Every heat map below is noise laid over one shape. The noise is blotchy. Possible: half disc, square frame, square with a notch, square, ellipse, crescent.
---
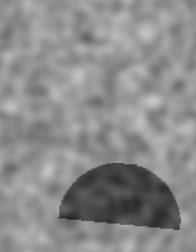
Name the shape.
half disc
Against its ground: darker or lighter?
darker
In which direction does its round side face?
up
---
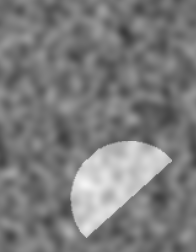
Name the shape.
half disc
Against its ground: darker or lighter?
lighter
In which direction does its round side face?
up and left
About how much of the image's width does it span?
half
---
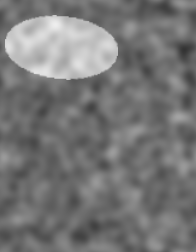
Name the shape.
ellipse
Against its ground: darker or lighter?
lighter
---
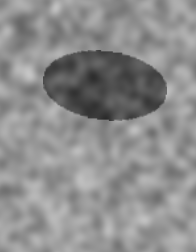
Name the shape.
ellipse
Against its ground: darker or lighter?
darker
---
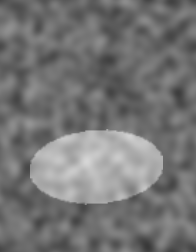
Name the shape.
ellipse
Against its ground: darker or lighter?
lighter
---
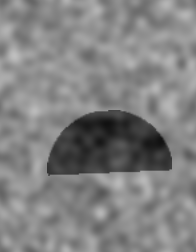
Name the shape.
half disc
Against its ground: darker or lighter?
darker
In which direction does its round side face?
up
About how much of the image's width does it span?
two thirds
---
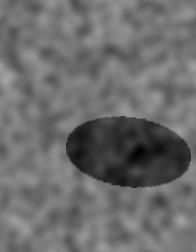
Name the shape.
ellipse
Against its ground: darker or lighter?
darker
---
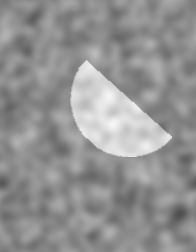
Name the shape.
half disc
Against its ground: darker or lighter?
lighter
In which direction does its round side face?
down and left
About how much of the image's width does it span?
half
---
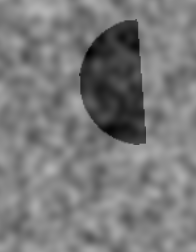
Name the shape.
half disc
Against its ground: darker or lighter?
darker
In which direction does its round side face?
left
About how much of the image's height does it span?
half
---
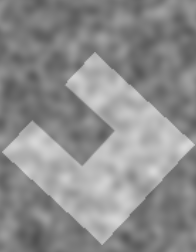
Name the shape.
square with a notch
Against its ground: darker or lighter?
lighter
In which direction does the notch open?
up and left
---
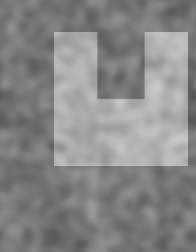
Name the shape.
square with a notch
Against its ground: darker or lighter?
lighter
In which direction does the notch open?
up
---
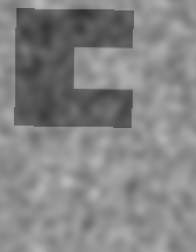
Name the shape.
square with a notch
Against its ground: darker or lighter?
darker
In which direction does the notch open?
right
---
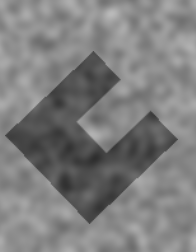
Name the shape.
square with a notch
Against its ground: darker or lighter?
darker
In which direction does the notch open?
up and right
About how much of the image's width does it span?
nearly all
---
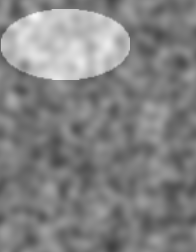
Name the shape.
ellipse
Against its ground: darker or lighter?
lighter
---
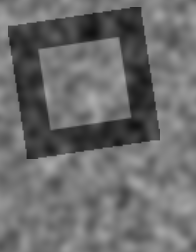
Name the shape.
square frame
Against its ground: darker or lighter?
darker
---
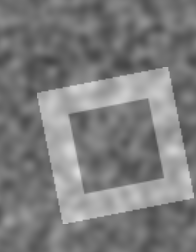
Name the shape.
square frame
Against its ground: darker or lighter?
lighter
